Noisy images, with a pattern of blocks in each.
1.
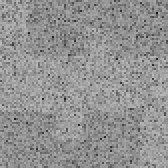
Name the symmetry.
the same after a half turn
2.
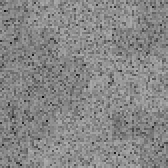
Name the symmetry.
top and bottom mirror each other
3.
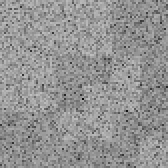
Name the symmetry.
mirrored about the diagonal from the top left
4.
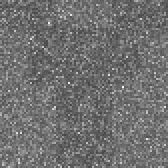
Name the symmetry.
left and right mirror each other
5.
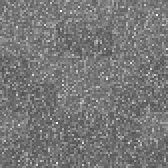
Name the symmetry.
left and right mirror each other
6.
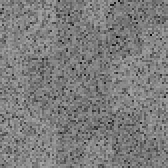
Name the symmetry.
top and bottom mirror each other
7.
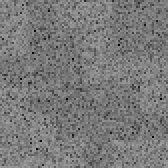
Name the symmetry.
mirrored about the diagonal from the bottom left
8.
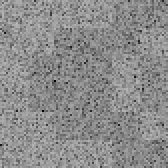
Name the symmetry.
top and bottom mirror each other
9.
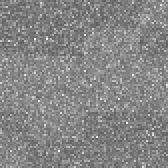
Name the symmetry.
the same after a half turn
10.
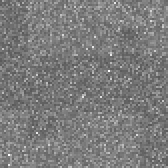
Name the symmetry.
the same after a half turn
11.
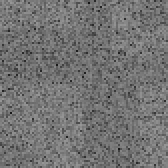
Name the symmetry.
mirrored about the diagonal from the bottom left
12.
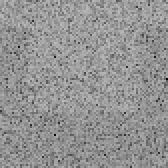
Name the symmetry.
left and right mirror each other
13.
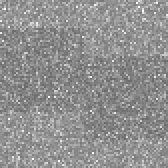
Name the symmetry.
the same after a half turn
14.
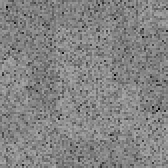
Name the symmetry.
no symmetry
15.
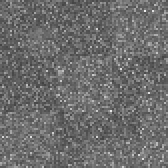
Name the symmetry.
mirrored about the diagonal from the top left
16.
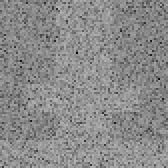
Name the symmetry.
left and right mirror each other
